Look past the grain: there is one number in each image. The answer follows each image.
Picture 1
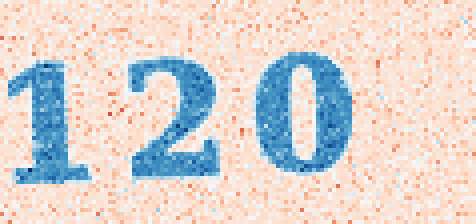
120
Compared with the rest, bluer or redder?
bluer
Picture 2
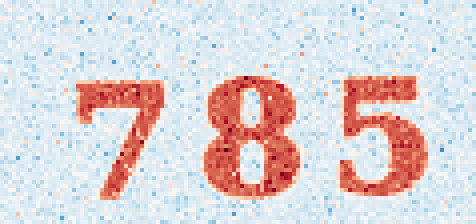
785
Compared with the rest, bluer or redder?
redder
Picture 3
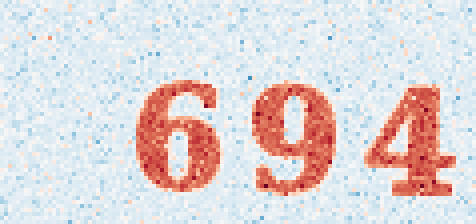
694
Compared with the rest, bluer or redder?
redder
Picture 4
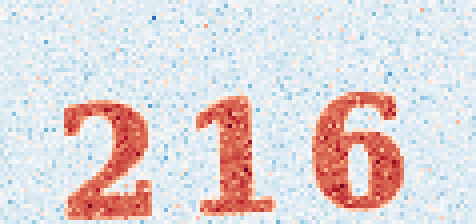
216
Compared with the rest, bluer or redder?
redder
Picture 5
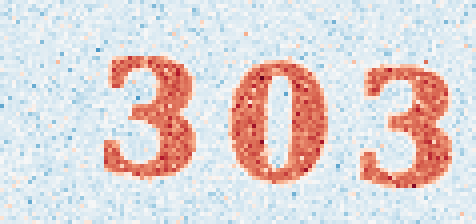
303
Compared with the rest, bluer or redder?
redder
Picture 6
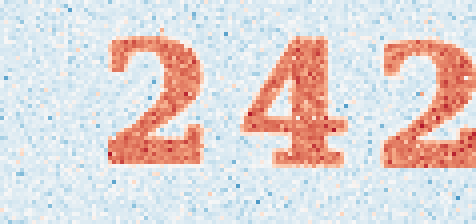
242
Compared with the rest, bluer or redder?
redder
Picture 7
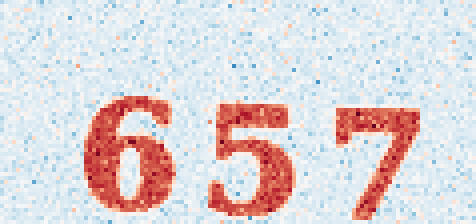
657
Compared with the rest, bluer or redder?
redder
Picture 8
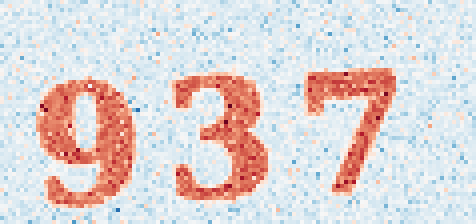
937
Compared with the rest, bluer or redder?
redder
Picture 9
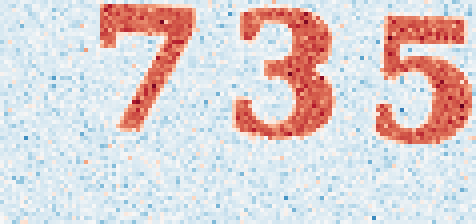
735
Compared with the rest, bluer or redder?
redder
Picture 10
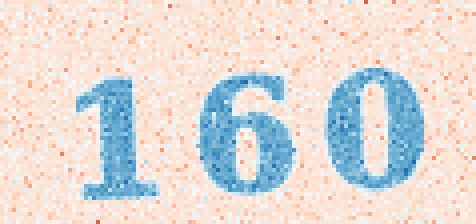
160
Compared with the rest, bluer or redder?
bluer
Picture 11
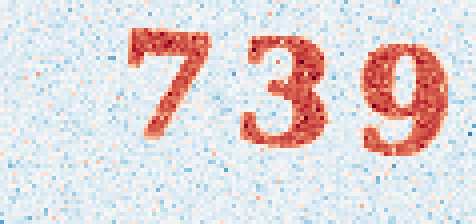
739
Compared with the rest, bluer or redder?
redder
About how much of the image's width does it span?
two thirds
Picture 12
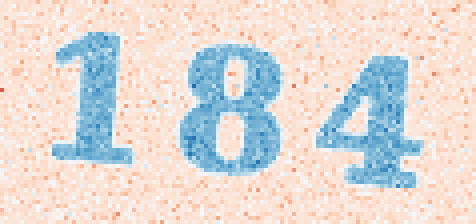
184
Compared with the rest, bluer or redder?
bluer
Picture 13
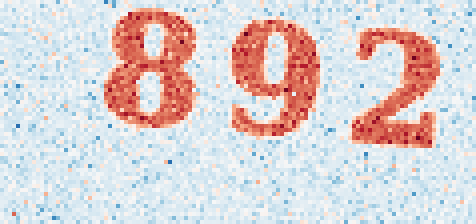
892
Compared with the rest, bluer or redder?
redder
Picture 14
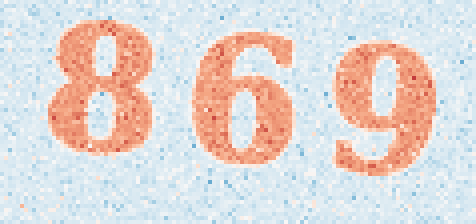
869
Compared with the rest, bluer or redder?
redder
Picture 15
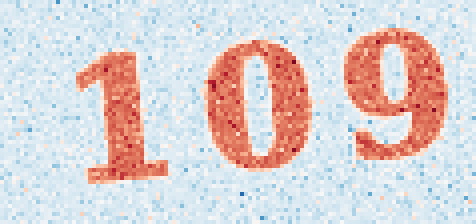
109
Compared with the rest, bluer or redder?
redder
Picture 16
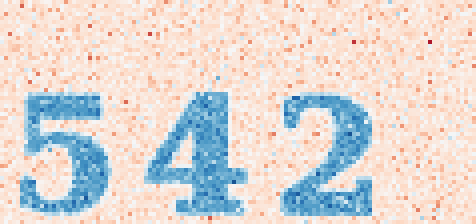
542
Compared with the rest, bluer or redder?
bluer
